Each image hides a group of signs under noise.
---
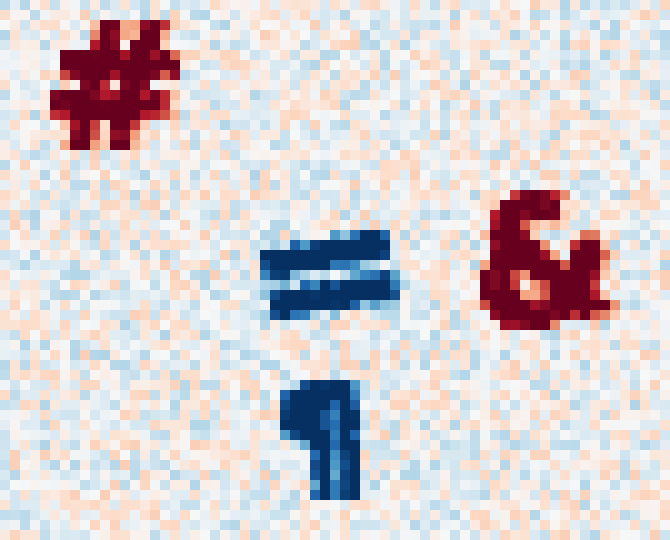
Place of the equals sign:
centre
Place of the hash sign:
top left
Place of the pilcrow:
bottom middle
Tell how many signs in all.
4
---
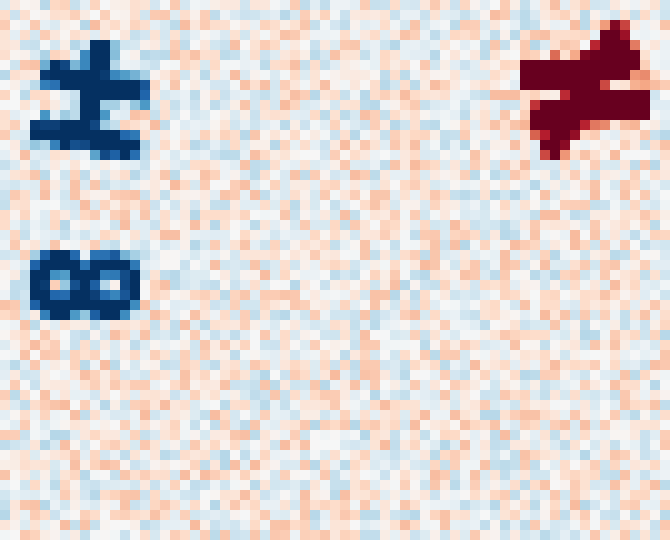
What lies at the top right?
not-equal sign
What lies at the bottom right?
nothing
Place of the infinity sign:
middle left
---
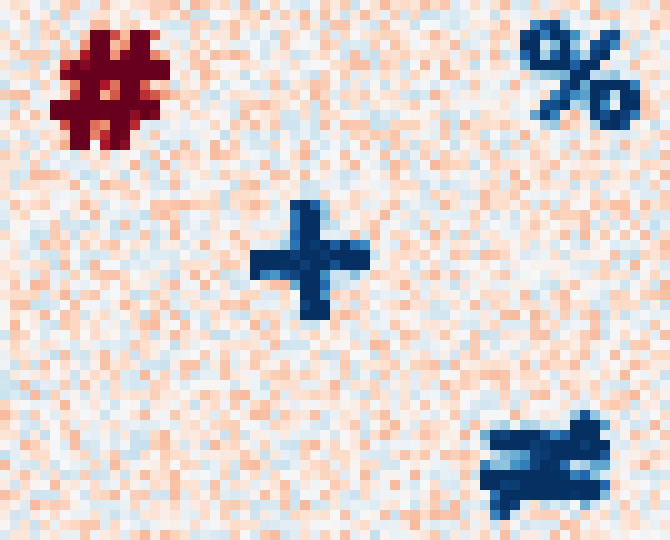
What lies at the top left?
hash sign
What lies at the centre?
plus sign
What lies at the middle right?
nothing
